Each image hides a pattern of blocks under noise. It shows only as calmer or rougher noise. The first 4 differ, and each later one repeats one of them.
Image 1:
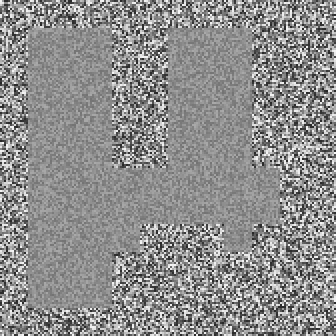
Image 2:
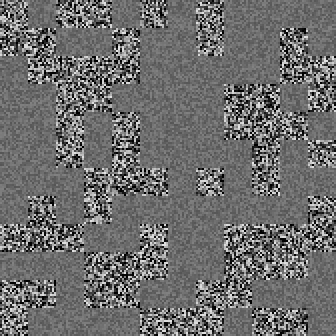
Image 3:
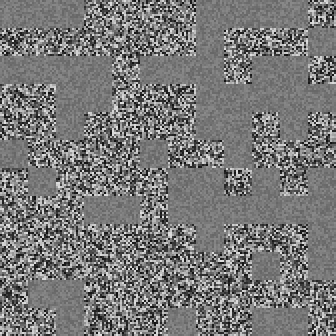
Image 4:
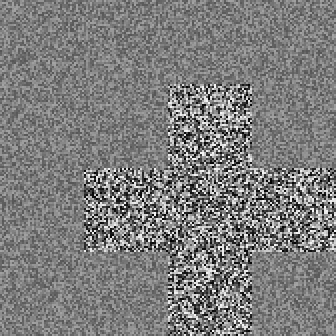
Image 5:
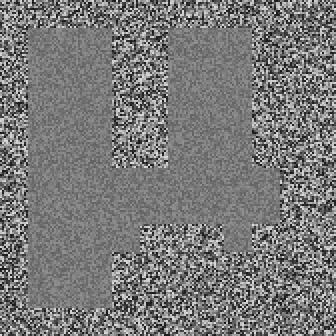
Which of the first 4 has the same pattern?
1
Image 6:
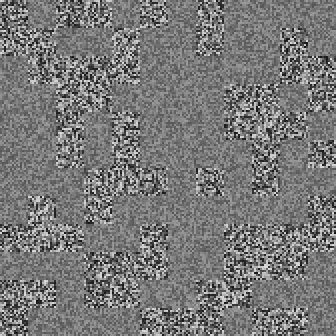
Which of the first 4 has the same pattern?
2
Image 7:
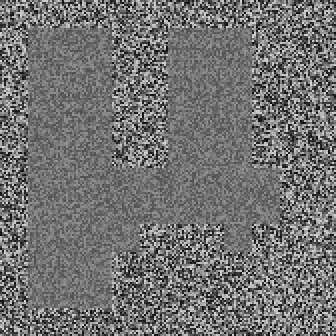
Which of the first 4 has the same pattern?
1
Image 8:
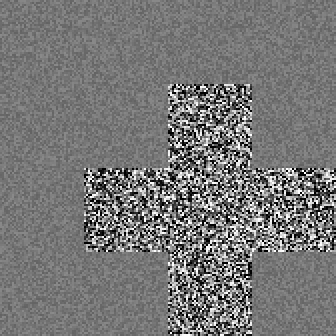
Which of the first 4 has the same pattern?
4
